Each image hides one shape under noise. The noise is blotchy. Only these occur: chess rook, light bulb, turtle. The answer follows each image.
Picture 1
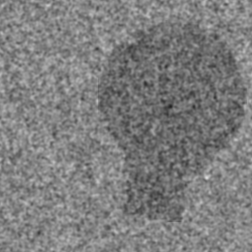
light bulb
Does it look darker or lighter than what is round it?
darker
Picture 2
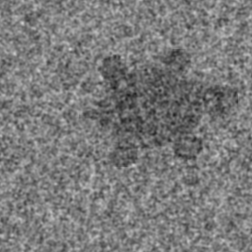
turtle
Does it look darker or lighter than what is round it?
darker
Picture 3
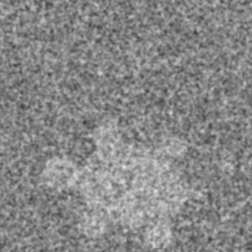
turtle
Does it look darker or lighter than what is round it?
lighter
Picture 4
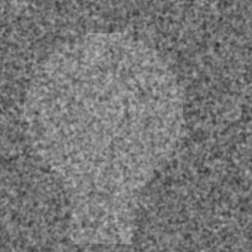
light bulb
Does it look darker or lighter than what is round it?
lighter
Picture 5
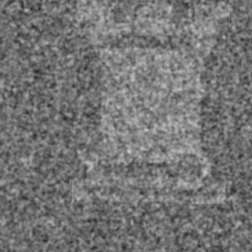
chess rook
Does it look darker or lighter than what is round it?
lighter
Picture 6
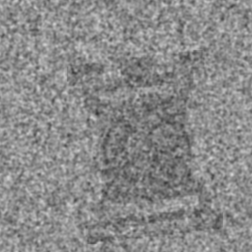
chess rook
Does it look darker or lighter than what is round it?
darker
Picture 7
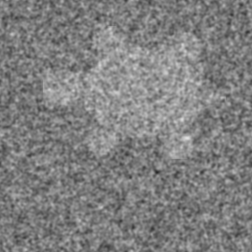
turtle
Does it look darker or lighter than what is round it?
lighter
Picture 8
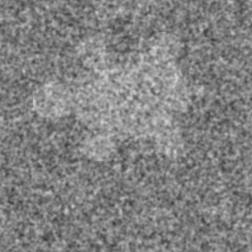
turtle
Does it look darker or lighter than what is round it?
lighter
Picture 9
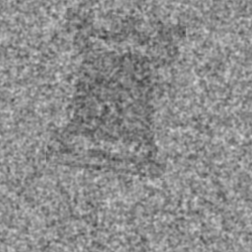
chess rook
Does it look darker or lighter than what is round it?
darker
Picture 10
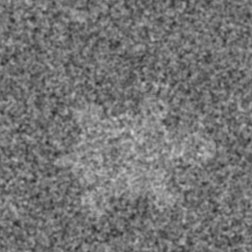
turtle
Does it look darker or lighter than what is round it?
lighter
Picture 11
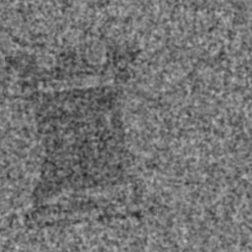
chess rook
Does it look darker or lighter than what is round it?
darker
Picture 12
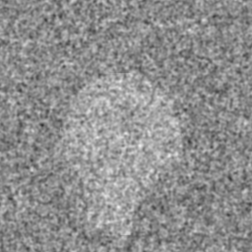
light bulb
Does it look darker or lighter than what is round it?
lighter
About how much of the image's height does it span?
two thirds
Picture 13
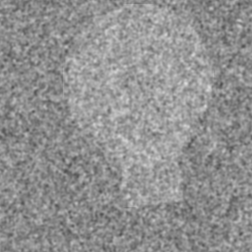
light bulb
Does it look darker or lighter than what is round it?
lighter
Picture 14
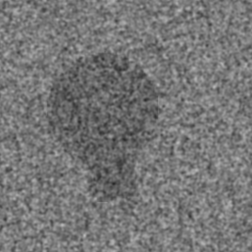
light bulb
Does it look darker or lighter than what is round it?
darker
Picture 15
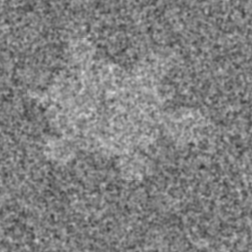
turtle
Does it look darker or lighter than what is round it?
lighter
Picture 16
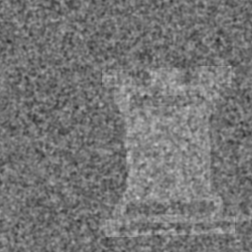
chess rook
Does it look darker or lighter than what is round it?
lighter
